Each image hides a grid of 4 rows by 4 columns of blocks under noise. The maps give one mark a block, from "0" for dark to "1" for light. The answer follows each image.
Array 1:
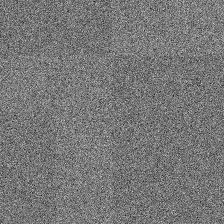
0 0 1 1
1 1 0 0
0 1 0 0
0 1 0 0
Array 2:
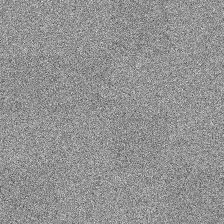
1 1 0 1
0 0 1 1
1 1 0 1
0 1 1 0
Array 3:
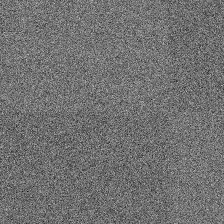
1 1 1 0
1 1 1 0
0 0 0 1
0 0 0 1
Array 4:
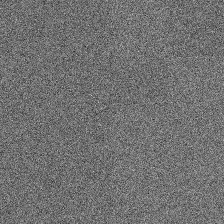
0 0 1 0
0 0 0 1
0 0 1 1
0 0 1 1
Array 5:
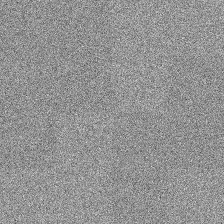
0 0 1 1
0 0 1 0
0 1 0 0
1 1 0 1
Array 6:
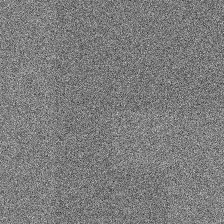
1 0 0 0
1 0 0 0
1 0 1 1
1 0 0 1
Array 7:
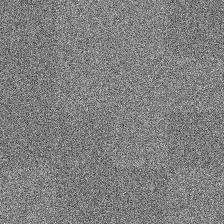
0 1 1 0
0 1 1 1
0 0 1 0
1 0 0 1
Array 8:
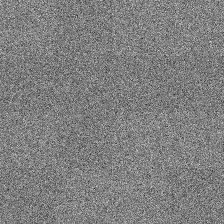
1 0 1 1
0 0 0 0
1 0 1 1
0 1 1 0
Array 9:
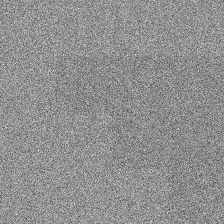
1 1 1 1
1 0 0 0
1 1 0 0
1 1 1 0
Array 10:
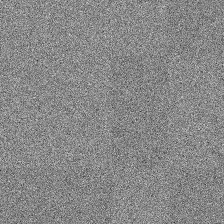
1 1 1 0
1 1 0 1
1 1 0 1
0 0 1 0
